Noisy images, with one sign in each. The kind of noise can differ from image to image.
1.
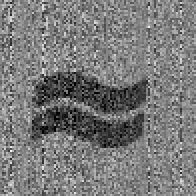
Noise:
columns of uneven size
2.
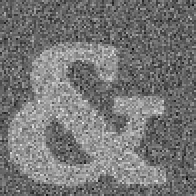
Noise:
independent entries
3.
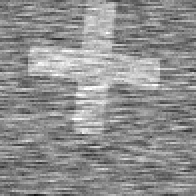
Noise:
streaked along the rows
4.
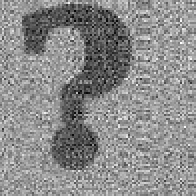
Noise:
low rank plus noise
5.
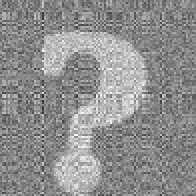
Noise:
low rank plus noise
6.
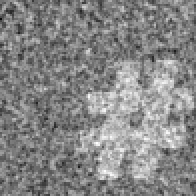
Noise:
blotchy
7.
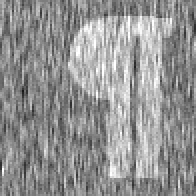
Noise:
streaked along the columns
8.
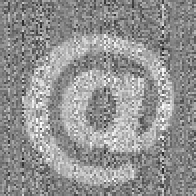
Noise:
columns of uneven size
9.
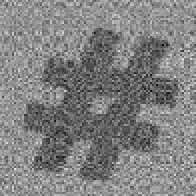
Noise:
low rank plus noise
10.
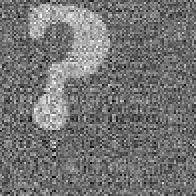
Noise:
low rank plus noise
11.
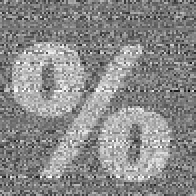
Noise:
rows of uneven size
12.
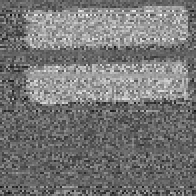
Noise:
rows of uneven size
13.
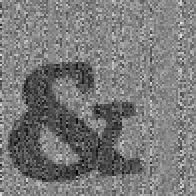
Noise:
columns of uneven size
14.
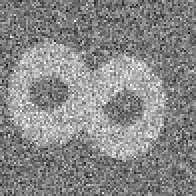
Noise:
independent entries
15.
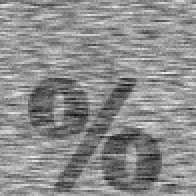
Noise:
streaked along the rows
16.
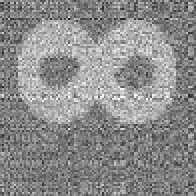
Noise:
low rank plus noise
